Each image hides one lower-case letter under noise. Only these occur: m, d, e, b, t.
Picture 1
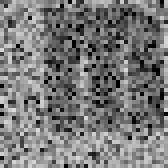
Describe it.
dark m
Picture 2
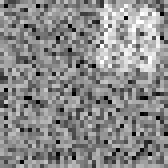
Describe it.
light m, top right
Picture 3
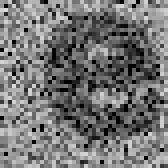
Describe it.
dark e
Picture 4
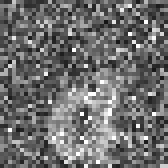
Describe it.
light d
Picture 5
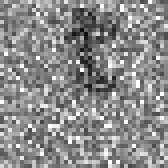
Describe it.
dark t
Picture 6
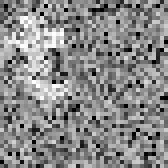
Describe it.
light t
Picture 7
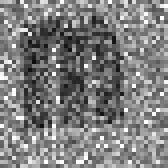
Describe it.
dark m
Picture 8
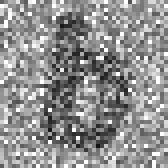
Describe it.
dark b
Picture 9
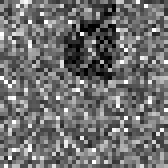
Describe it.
dark d
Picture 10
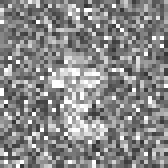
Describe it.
light t
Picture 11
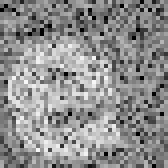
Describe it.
light e
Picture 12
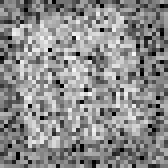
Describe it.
light m
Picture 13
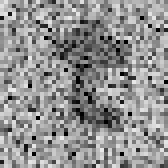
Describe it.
dark t
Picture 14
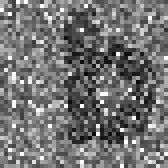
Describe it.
dark b
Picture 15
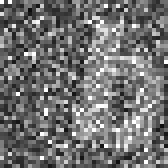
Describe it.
light b
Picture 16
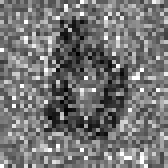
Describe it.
dark b
